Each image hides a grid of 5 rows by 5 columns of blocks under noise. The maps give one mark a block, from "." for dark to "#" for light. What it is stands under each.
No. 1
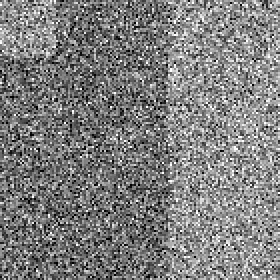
#..##
...##
...##
...##
...##
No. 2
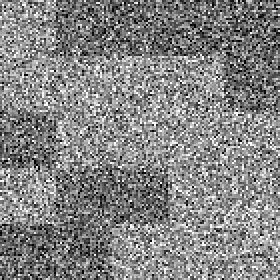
#....
####.
.####
#..##
..###
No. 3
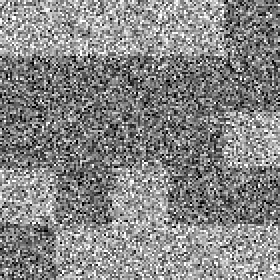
####.
.....
....#
#.#..
.####
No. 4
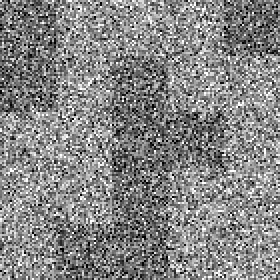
.###.
.#.##
##..#
##.##
#..##
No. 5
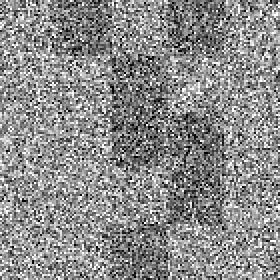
#.#.#
##.##
##..#
###.#
##.##
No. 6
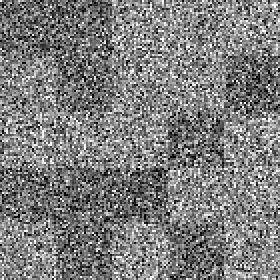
..###
#.##.
###.#
...##
#.#.#
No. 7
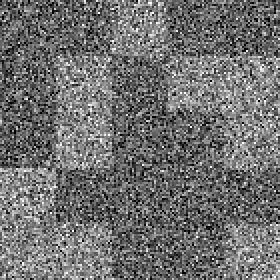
..#..
.#.##
.#..#
#....
##..#
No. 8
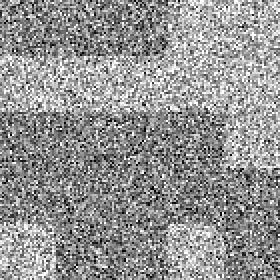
...##
#####
....#
.....
#..#.
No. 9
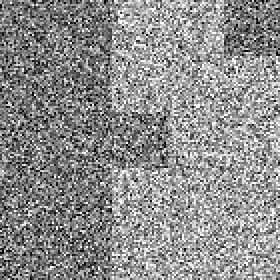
..##.
..###
...##
..###
..###
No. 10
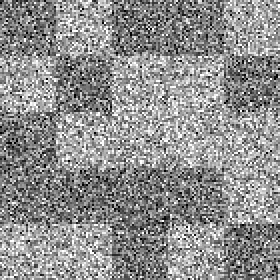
.#..#
#.##.
.####
....#
##.#.
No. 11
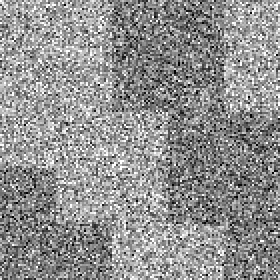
##..#
##..#
###..
.##..
..##.
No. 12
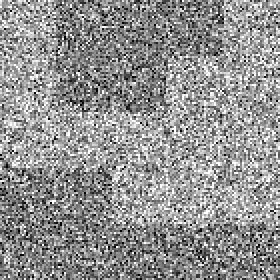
#...#
#..##
#####
..###
.....
